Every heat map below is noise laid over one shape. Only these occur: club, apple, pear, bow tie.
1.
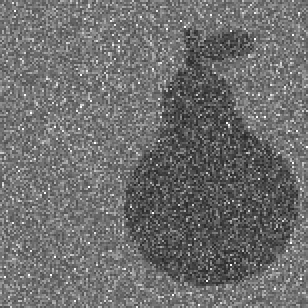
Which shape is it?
pear
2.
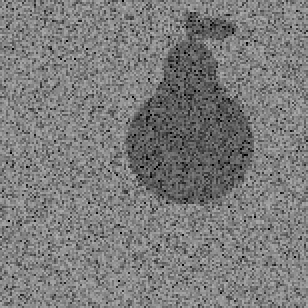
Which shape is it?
pear
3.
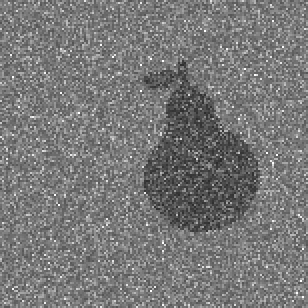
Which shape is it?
pear
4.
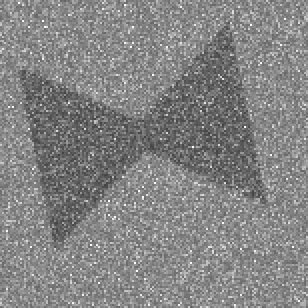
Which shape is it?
bow tie
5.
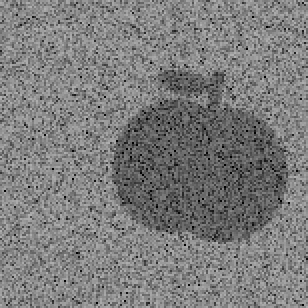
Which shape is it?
apple
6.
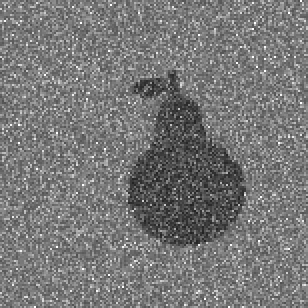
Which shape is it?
pear
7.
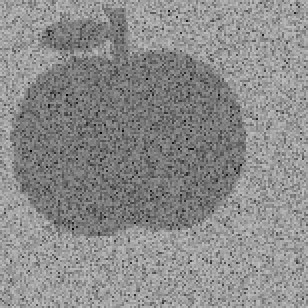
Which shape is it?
apple
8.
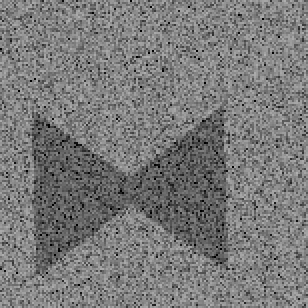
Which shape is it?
bow tie
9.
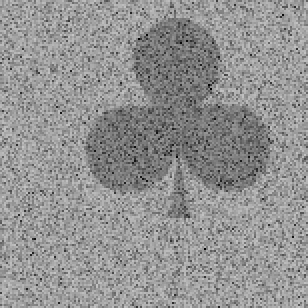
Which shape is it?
club
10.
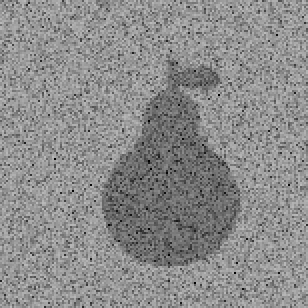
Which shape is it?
pear
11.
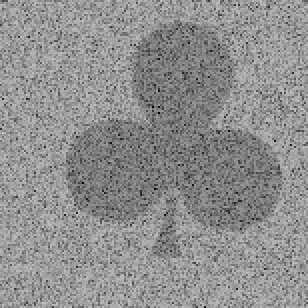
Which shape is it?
club
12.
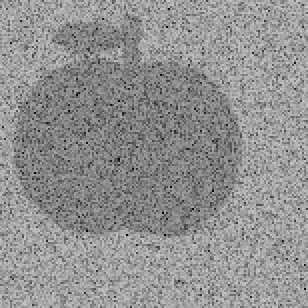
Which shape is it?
apple
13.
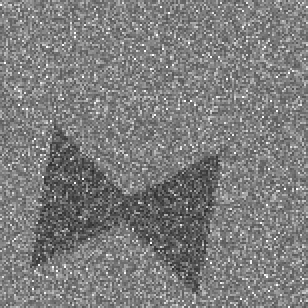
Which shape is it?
bow tie
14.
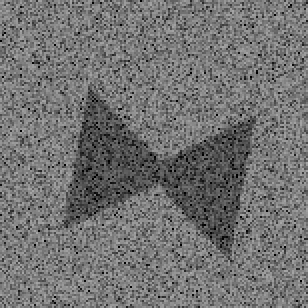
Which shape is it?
bow tie
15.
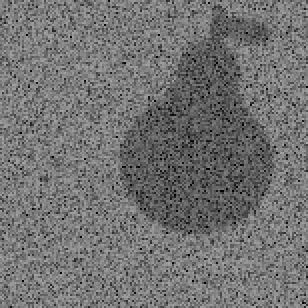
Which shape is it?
pear
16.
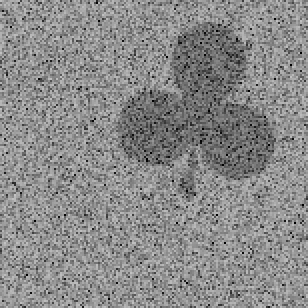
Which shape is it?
club
